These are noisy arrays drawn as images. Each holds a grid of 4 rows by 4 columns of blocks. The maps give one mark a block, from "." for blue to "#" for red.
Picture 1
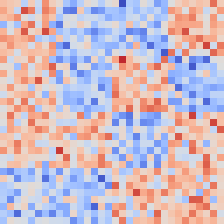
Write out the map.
#..#
#.#.
##.#
..##
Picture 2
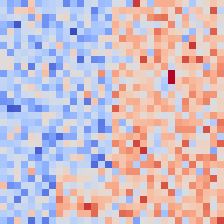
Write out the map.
..##
..##
..##
.###
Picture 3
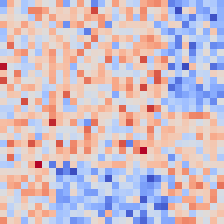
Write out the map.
###.
###.
####
#..#
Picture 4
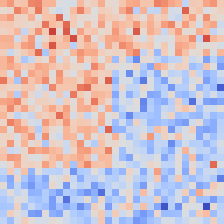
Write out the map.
####
##..
##..
....
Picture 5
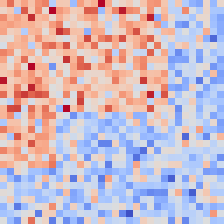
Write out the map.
###.
###.
#...
....
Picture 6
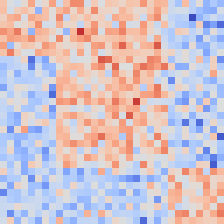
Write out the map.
###.
.##.
.##.
...#
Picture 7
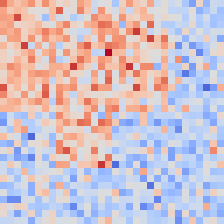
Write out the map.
###.
###.
.#..
....
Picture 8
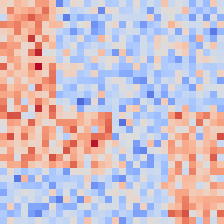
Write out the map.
#...
#...
##.#
...#
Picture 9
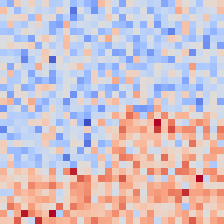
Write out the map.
....
....
..##
####
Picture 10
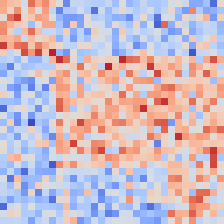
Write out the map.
#...
.###
.###
...#
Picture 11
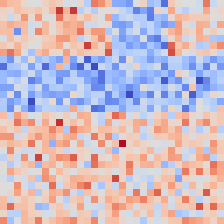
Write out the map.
##.#
....
####
####
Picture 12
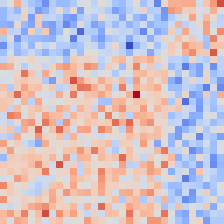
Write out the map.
...#
###.
###.
###.
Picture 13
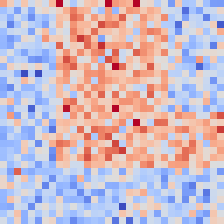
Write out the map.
.##.
.##.
.###
....
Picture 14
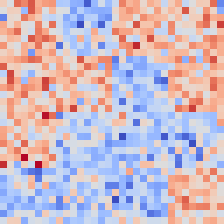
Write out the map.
#.##
##.#
#...
...#
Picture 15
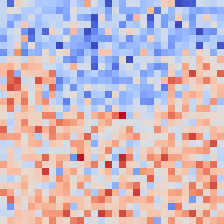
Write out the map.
....
#..#
####
####
